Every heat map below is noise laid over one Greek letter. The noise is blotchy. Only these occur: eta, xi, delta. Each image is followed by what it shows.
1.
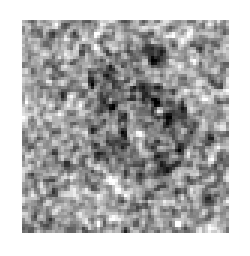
delta
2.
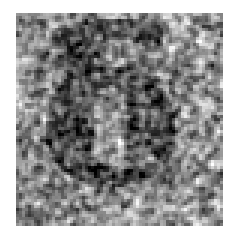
delta
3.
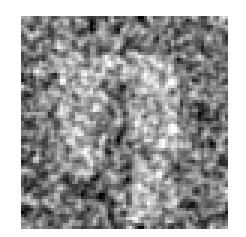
eta
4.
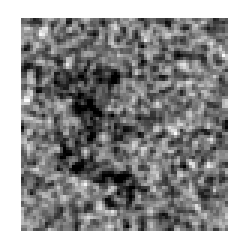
xi
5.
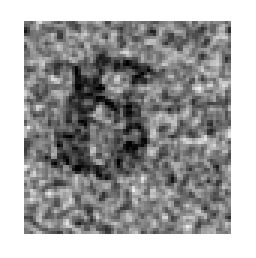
delta
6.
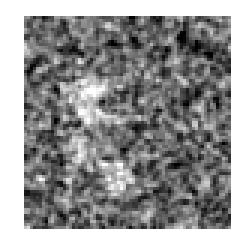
xi
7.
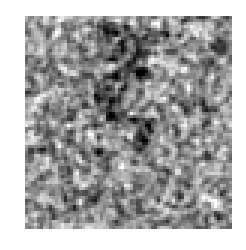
xi
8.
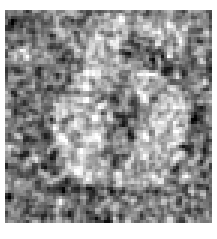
delta
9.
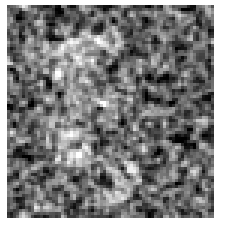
xi
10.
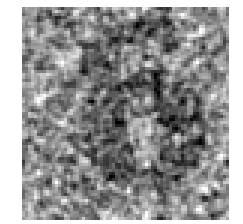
delta
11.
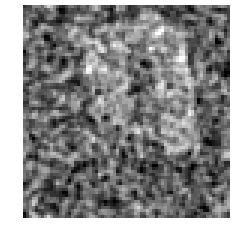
eta
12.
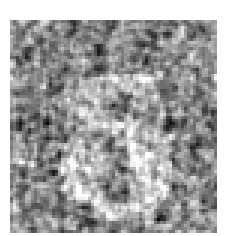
delta
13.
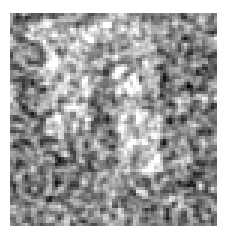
eta
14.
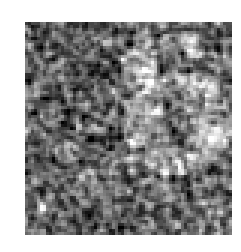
delta
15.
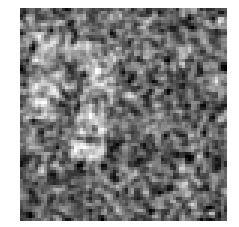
eta
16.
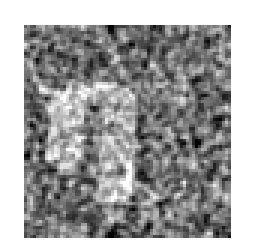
eta
